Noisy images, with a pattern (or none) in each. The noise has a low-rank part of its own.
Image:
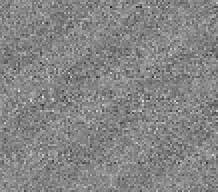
diagonal stripes
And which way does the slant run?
bottom left to top right
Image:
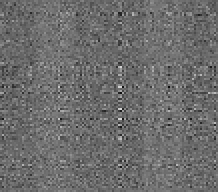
vertical stripes
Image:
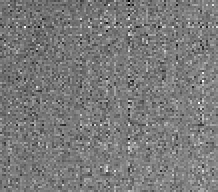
a smooth slope
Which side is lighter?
bottom right
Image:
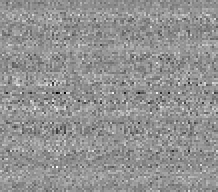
horizontal stripes
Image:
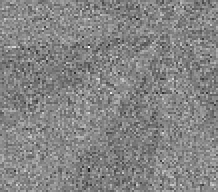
spokes from one point
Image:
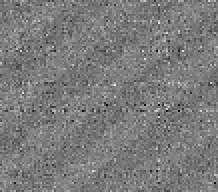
diagonal stripes
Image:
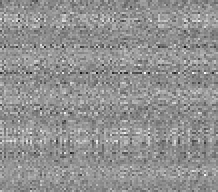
horizontal stripes
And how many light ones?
5
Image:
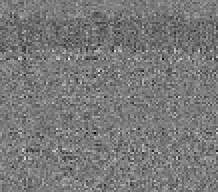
one horizontal stripe
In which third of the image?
top
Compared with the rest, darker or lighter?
darker
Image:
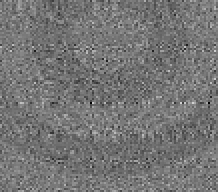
rings round one point
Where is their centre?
top middle
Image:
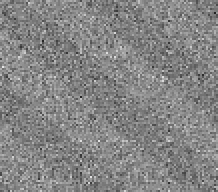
diagonal stripes
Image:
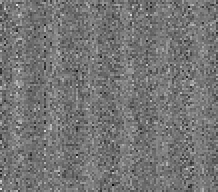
vertical stripes
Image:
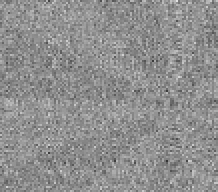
spokes from one point
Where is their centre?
middle right
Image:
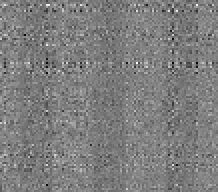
vertical stripes
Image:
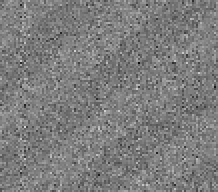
diagonal stripes
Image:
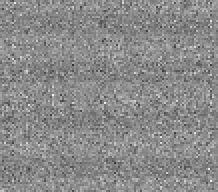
horizontal stripes
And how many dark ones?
4
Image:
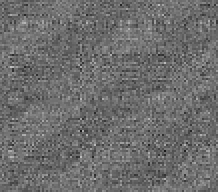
diagonal stripes
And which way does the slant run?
bottom left to top right
